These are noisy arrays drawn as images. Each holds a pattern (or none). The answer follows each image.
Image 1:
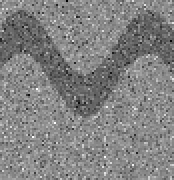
a wavy band
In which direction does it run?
left to right
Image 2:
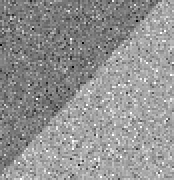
a sharp edge
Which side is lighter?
bottom right
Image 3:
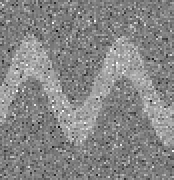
a wavy band
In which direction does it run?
left to right
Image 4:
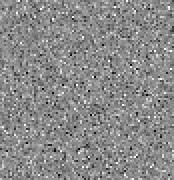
only noise
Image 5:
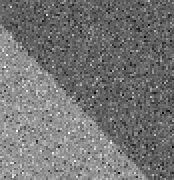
a sharp edge
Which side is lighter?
bottom left
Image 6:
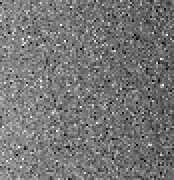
a smooth slope
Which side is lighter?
left
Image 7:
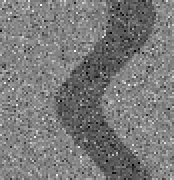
a wavy band
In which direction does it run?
top to bottom
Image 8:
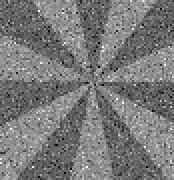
spokes from one point
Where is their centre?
centre
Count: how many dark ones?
7
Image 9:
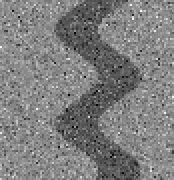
a wavy band
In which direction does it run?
top to bottom
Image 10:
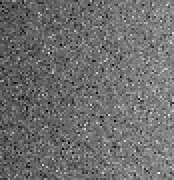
a smooth slope
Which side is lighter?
right
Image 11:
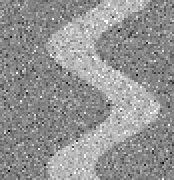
a wavy band
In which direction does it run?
top to bottom
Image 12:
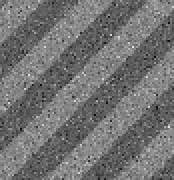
diagonal stripes
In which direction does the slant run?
bottom left to top right
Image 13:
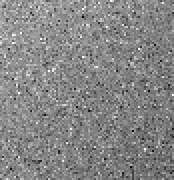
a smooth slope
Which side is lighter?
top left
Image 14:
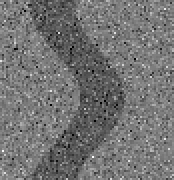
a wavy band
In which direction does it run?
top to bottom
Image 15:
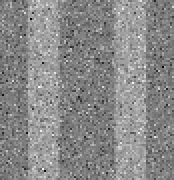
vertical stripes
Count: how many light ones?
2
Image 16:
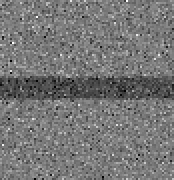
one horizontal stripe
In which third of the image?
middle
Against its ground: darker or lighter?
darker
